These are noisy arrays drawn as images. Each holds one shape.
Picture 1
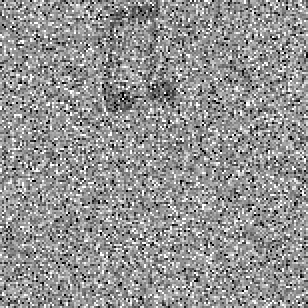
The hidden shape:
pair of musical notes
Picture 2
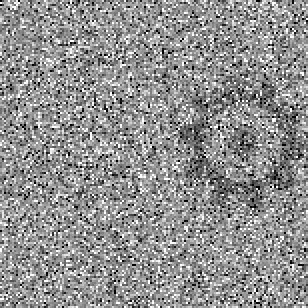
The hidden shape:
gear
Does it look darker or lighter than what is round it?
darker
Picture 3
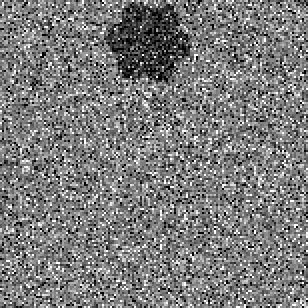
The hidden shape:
flower
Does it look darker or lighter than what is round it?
darker
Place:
top middle
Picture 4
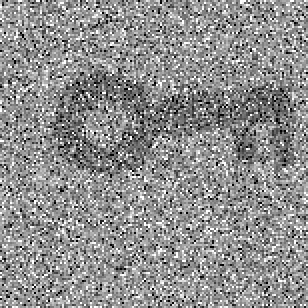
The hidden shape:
key
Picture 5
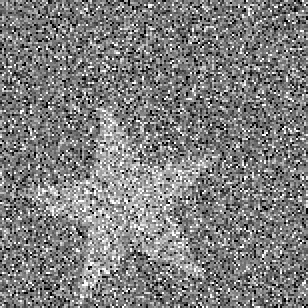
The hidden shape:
star
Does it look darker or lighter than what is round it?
lighter
